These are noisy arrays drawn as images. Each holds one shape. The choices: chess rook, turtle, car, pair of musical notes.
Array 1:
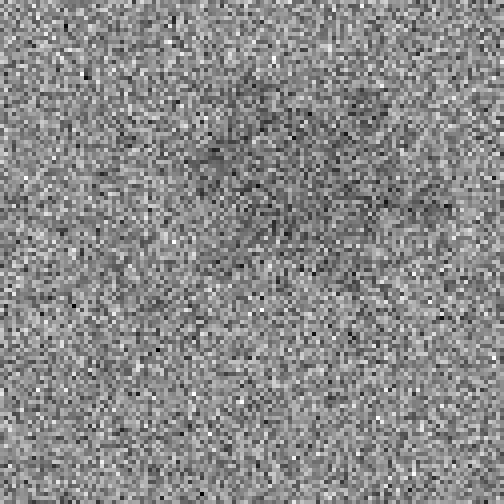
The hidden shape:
turtle
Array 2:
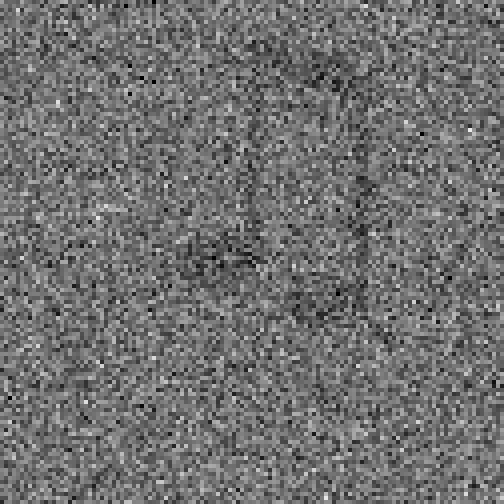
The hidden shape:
pair of musical notes
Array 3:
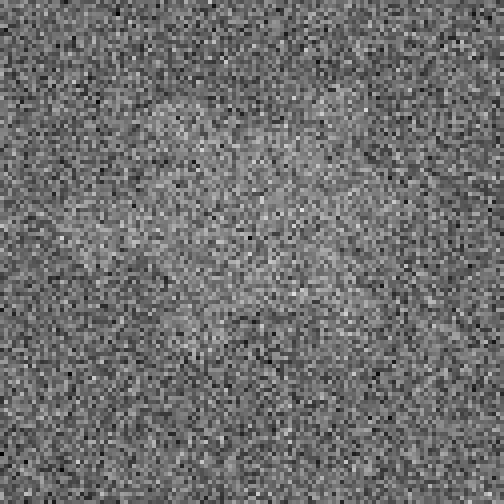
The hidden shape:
turtle
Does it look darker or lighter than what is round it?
lighter
